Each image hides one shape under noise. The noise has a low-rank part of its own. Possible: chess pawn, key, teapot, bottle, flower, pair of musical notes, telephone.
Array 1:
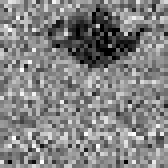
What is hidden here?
dark teapot
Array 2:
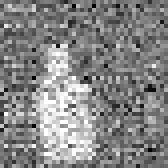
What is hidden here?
light bottle
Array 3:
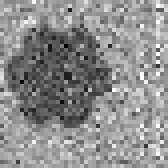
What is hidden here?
dark flower
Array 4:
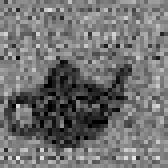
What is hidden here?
dark teapot
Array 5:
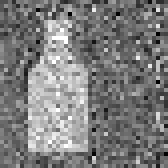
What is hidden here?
light bottle
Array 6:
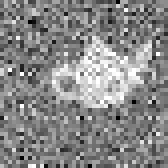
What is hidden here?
light teapot
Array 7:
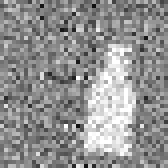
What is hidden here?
light bottle
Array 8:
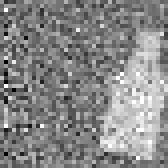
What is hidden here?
light bottle
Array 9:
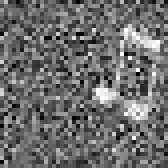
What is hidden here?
light pair of musical notes
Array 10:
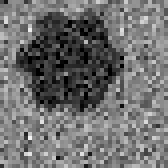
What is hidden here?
dark flower
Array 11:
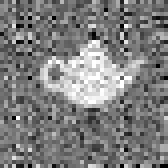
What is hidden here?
light teapot
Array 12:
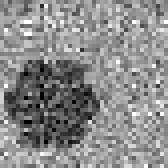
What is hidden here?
dark flower
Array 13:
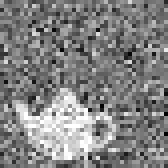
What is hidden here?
light teapot
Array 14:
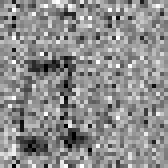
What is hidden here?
dark pair of musical notes
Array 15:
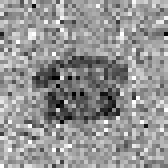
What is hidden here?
dark telephone
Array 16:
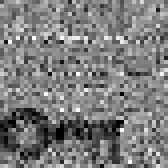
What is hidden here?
dark key
